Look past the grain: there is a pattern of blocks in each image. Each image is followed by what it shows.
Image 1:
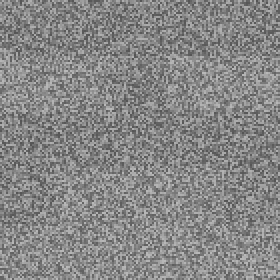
left and right mirror each other
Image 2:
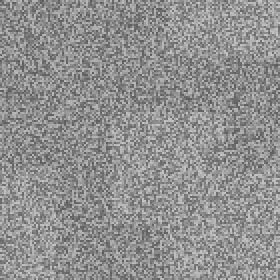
mirrored about the diagonal from the top left
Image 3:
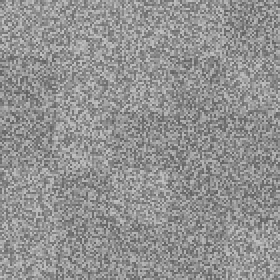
no symmetry
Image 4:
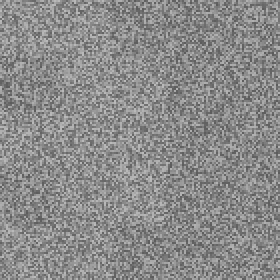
top and bottom mirror each other
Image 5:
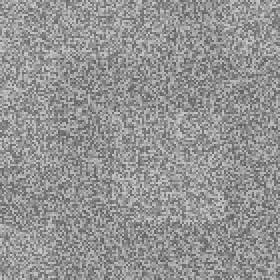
mirrored about the diagonal from the top left
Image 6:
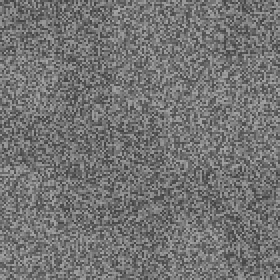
mirrored about the diagonal from the bottom left
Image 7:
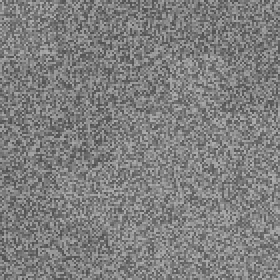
mirrored about the diagonal from the top left
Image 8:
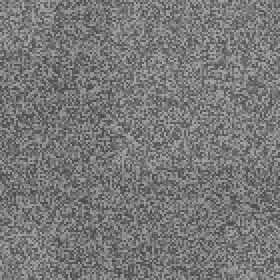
mirrored about the diagonal from the bottom left
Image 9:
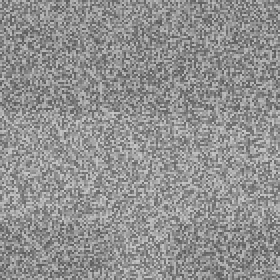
left and right mirror each other
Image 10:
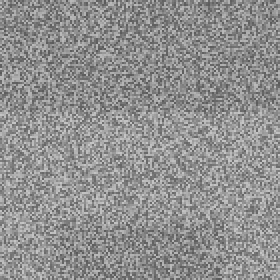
left and right mirror each other
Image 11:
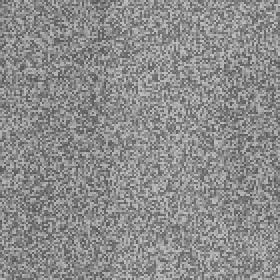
top and bottom mirror each other
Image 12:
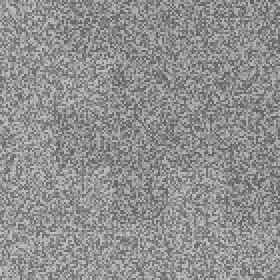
mirrored about the diagonal from the bottom left
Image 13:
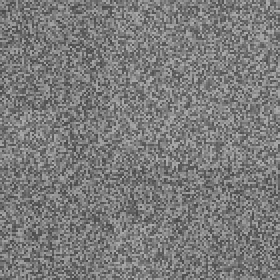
mirrored about the diagonal from the bottom left
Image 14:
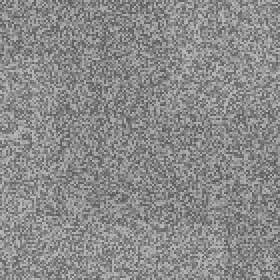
mirrored about the diagonal from the bottom left
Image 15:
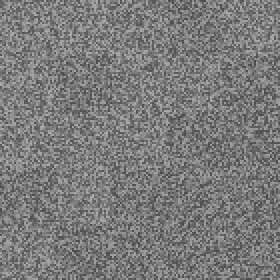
mirrored about the diagonal from the top left
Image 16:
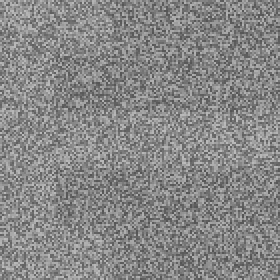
top and bottom mirror each other
